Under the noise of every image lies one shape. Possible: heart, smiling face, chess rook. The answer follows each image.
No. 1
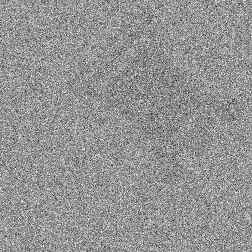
chess rook
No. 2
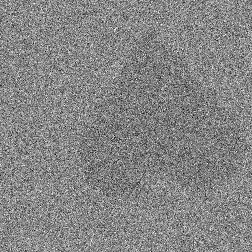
heart
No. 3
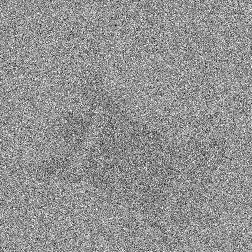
chess rook
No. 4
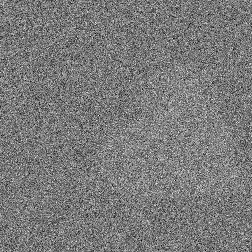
heart
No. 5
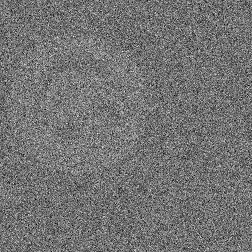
smiling face
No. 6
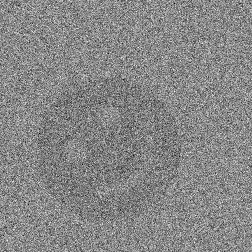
smiling face
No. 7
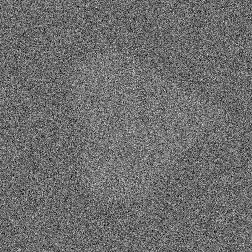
heart
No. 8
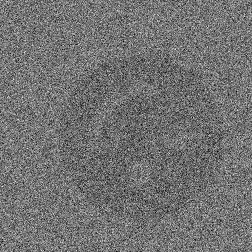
smiling face
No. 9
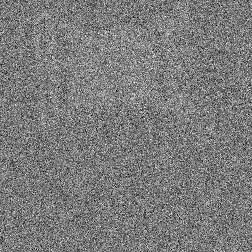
chess rook
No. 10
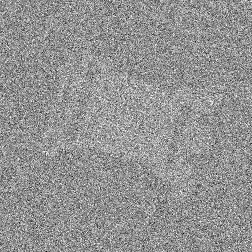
chess rook
